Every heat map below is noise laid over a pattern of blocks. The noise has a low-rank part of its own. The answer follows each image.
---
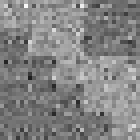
mirrored about the diagonal from the bottom left
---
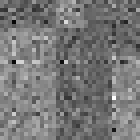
no symmetry
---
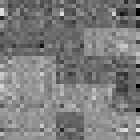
no symmetry
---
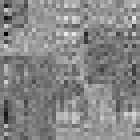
no symmetry
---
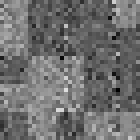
mirrored about the diagonal from the bottom left
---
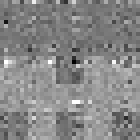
left and right mirror each other
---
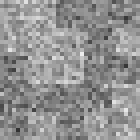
mirrored about the diagonal from the top left
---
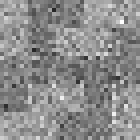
the same after a half turn
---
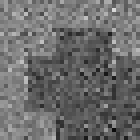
mirrored about the diagonal from the top left
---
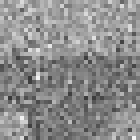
left and right mirror each other
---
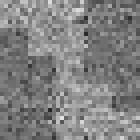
the same after a half turn
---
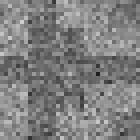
top and bottom mirror each other
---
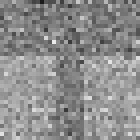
left and right mirror each other
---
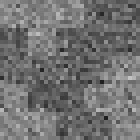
mirrored about the diagonal from the bottom left
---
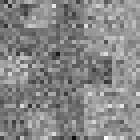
top and bottom mirror each other
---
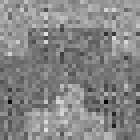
left and right mirror each other
